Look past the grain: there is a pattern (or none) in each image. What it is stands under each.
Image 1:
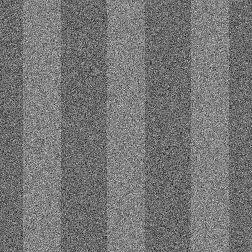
vertical stripes
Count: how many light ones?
3
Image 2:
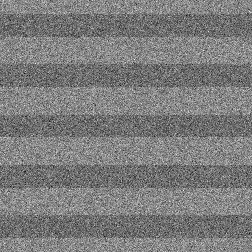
horizontal stripes
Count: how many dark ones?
5
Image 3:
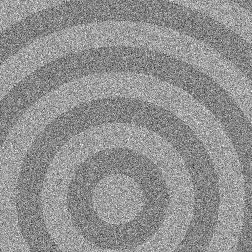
rings round one point
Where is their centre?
bottom middle
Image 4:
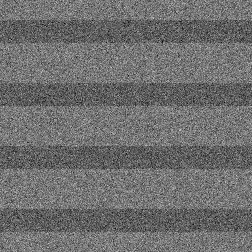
horizontal stripes
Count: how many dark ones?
4
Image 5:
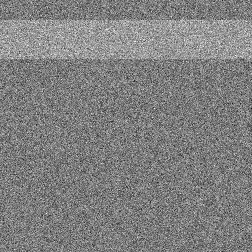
one horizontal stripe
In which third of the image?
top
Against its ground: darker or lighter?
lighter
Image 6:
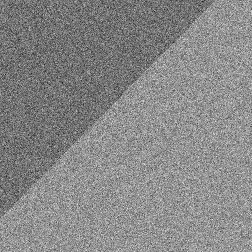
a sharp edge
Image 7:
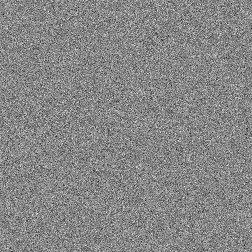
only noise
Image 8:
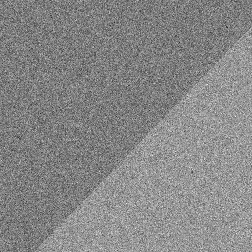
a sharp edge
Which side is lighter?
bottom right
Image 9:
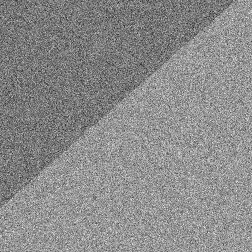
a sharp edge
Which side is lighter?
bottom right
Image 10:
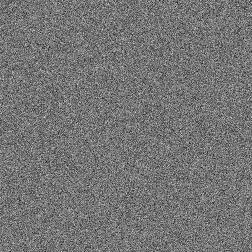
only noise
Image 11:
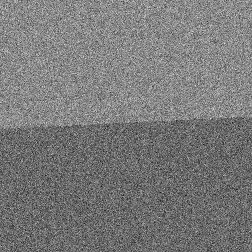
a sharp edge
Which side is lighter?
top
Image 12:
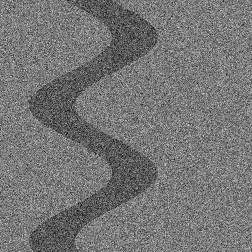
a wavy band
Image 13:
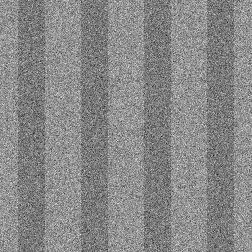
vertical stripes
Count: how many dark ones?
4
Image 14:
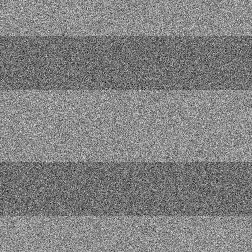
horizontal stripes
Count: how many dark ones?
2
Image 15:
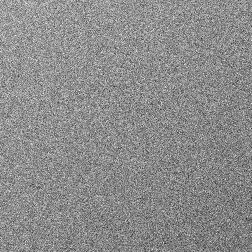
a smooth slope
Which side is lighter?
top left
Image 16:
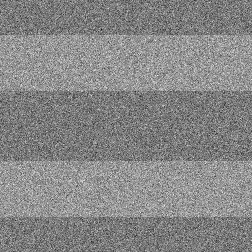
horizontal stripes
